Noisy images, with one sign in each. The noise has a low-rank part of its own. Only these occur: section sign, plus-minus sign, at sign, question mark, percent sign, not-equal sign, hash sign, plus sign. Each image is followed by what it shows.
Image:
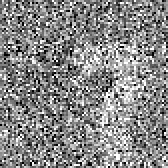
question mark
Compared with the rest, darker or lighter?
lighter
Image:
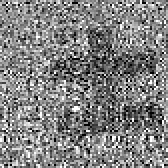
plus-minus sign
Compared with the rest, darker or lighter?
darker
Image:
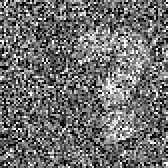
question mark
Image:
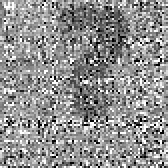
question mark
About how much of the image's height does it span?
two thirds
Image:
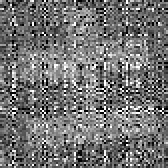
plus-minus sign
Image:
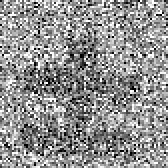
plus-minus sign
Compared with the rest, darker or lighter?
darker
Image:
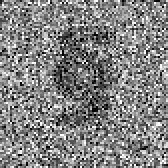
section sign
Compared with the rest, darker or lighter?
darker
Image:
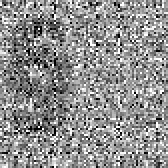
section sign
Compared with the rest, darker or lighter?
darker
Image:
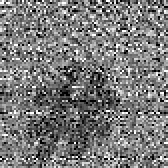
hash sign
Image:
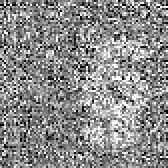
section sign
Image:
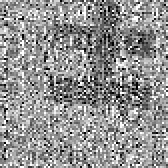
plus-minus sign
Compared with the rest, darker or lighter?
darker
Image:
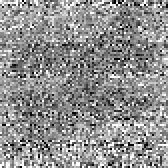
not-equal sign
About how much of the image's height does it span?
nearly all
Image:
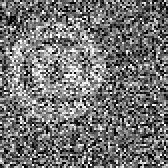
at sign
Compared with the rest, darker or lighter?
lighter
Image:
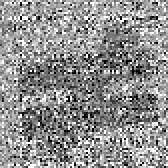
not-equal sign
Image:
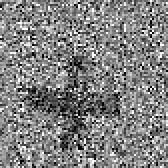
plus sign
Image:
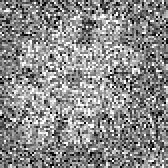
hash sign
